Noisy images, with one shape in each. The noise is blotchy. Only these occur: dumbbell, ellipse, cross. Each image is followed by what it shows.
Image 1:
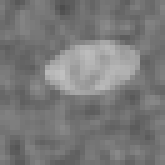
light ellipse
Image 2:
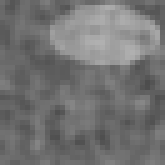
light ellipse
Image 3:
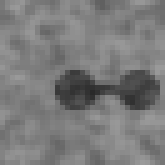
dark dumbbell
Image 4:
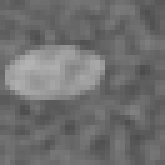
light ellipse
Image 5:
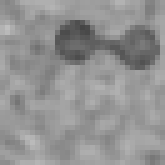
dark dumbbell
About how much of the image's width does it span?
two thirds
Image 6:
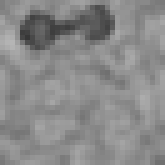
dark dumbbell
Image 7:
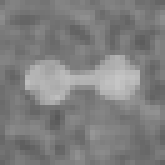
light dumbbell
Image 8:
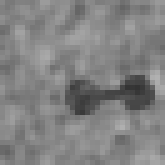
dark dumbbell
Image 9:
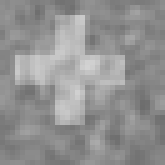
light cross
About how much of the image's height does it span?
two thirds
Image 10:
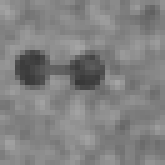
dark dumbbell
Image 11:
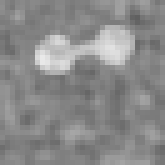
light dumbbell
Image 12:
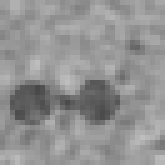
dark dumbbell
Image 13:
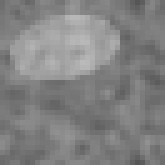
light ellipse
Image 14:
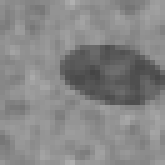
dark ellipse
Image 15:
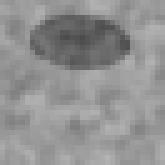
dark ellipse
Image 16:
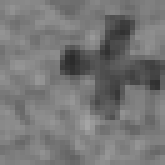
dark cross
